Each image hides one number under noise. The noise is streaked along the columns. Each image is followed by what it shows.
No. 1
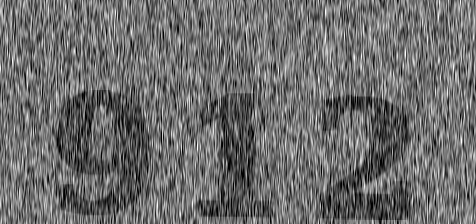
912
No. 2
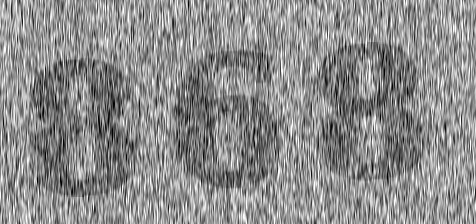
868
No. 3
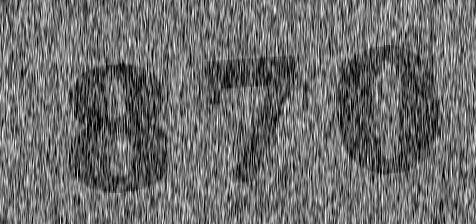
870
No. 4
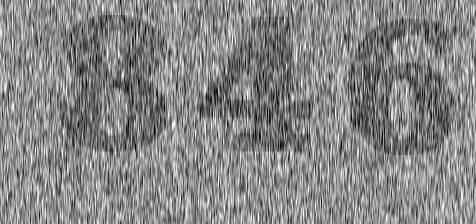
846
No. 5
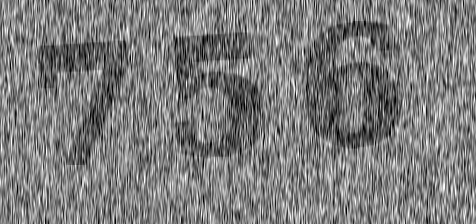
756
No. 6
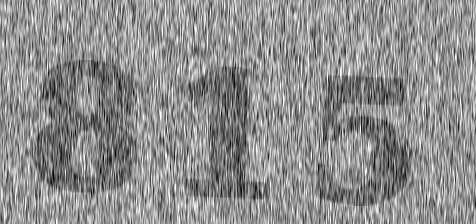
815
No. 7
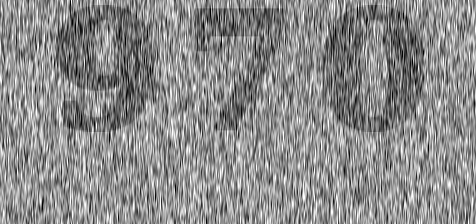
970
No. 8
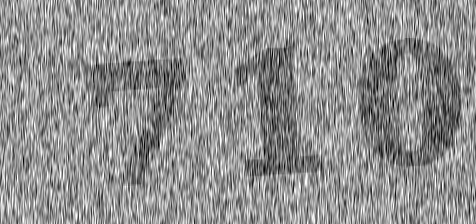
710
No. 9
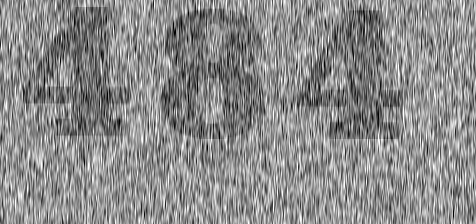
484
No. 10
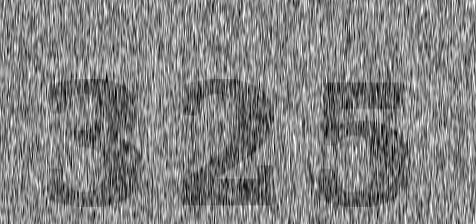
325
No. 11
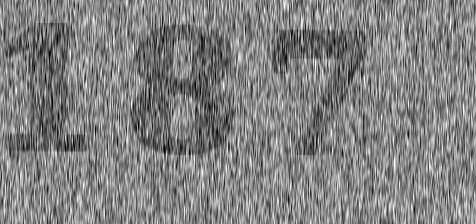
187
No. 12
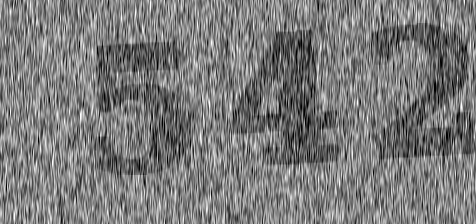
542
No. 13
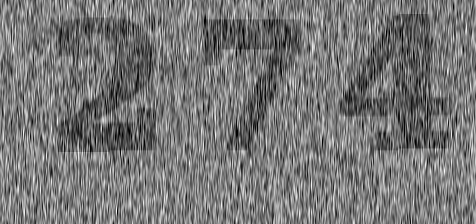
274
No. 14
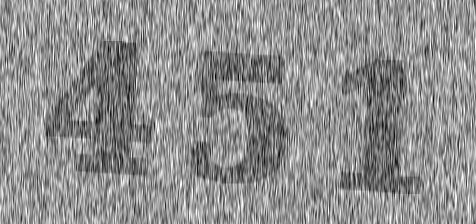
451
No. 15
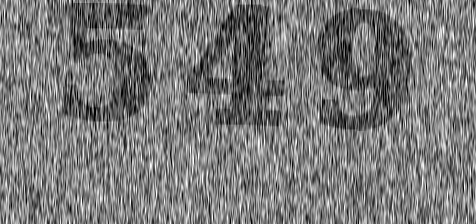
549
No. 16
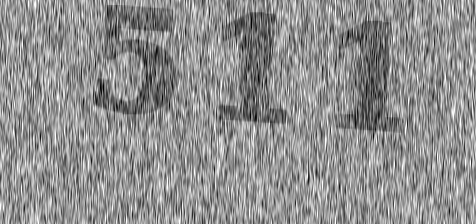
511
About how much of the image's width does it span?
two thirds
